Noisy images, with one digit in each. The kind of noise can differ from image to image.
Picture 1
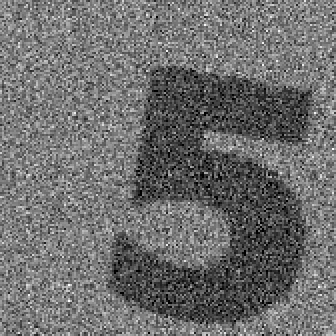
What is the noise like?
low rank plus noise
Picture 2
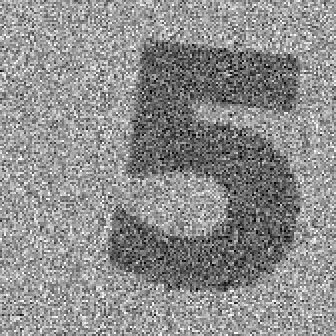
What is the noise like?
low rank plus noise
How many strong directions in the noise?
two
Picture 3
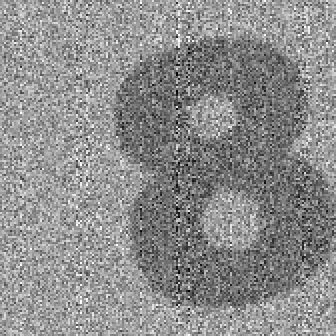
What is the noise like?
columns of uneven size
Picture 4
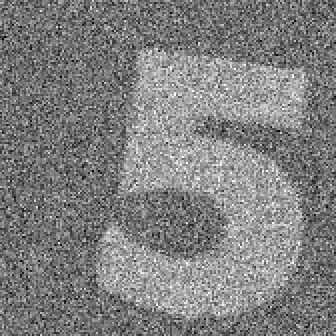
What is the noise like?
independent entries
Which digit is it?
5
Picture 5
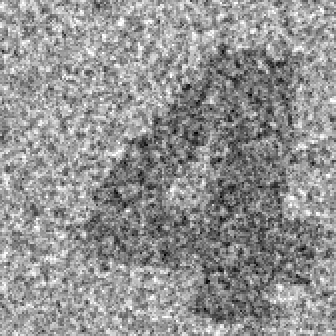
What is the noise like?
blotchy
